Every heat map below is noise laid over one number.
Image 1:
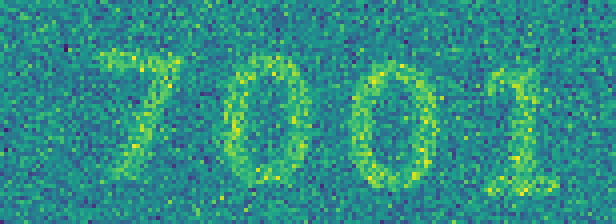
7001
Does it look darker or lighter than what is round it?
lighter
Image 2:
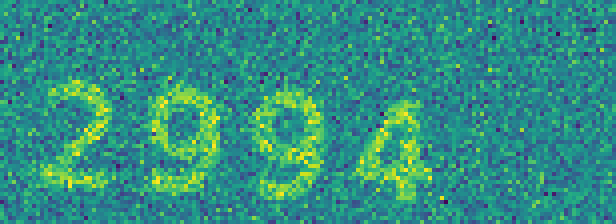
2994
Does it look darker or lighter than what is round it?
lighter
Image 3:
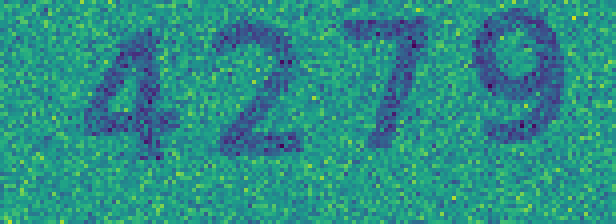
4279
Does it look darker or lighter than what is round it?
darker
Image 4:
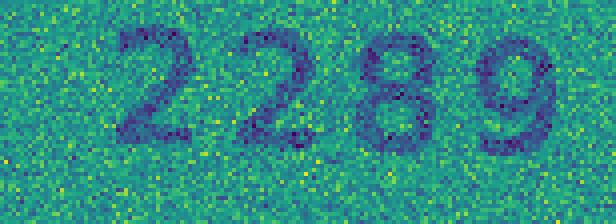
2289
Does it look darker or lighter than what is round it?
darker
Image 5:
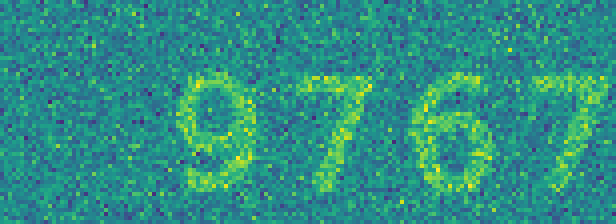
9767
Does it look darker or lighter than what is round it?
lighter
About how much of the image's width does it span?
two thirds
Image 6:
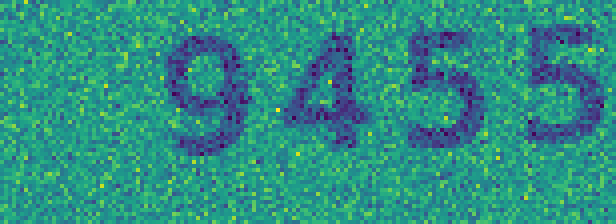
9455
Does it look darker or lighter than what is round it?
darker
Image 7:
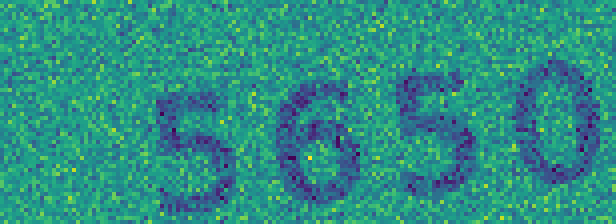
5650
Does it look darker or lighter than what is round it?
darker
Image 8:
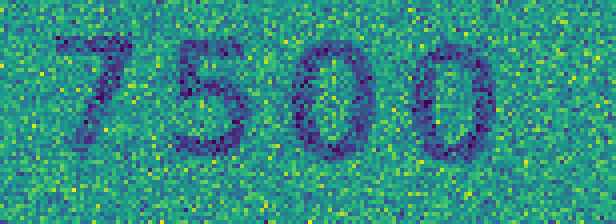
7500
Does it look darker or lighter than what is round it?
darker
